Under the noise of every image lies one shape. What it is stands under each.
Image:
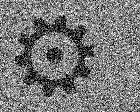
gear
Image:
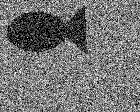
fish
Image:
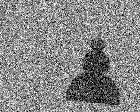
chess pawn
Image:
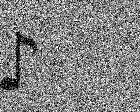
musical note
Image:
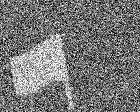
flag
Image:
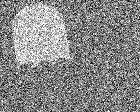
ghost
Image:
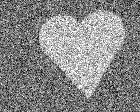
heart
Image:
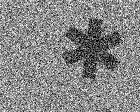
asterisk
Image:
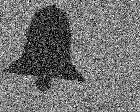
bell
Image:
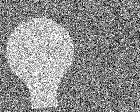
light bulb
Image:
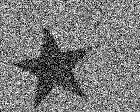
star
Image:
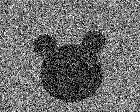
bear's head
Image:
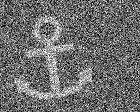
anchor
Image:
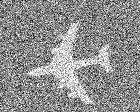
airplane
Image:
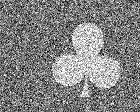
club
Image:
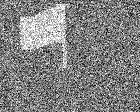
flag
